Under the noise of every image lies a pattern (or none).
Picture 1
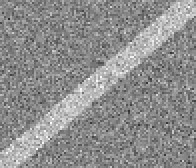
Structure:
a diagonal band
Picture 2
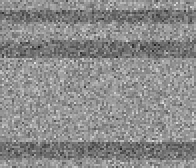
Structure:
bands of rows
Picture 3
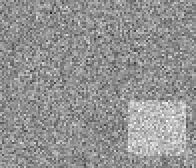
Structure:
one block
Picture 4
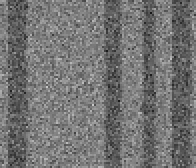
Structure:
bands of columns
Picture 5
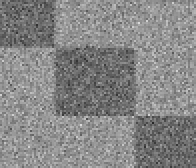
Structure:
blocks along the diagonal
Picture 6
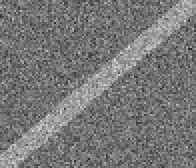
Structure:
a diagonal band
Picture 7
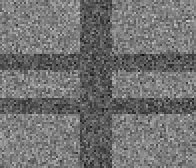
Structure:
bands of rows crossing bands of columns
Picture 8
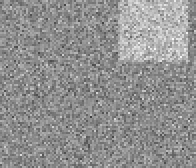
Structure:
one block
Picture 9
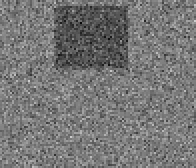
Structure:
one block
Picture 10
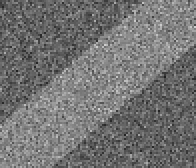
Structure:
a diagonal band
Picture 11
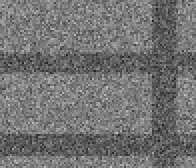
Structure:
bands of rows crossing bands of columns
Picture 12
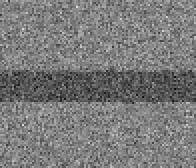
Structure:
one band of rows
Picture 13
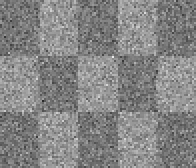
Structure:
a checkerboard
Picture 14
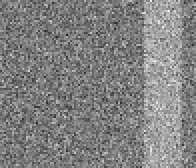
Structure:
one band of columns
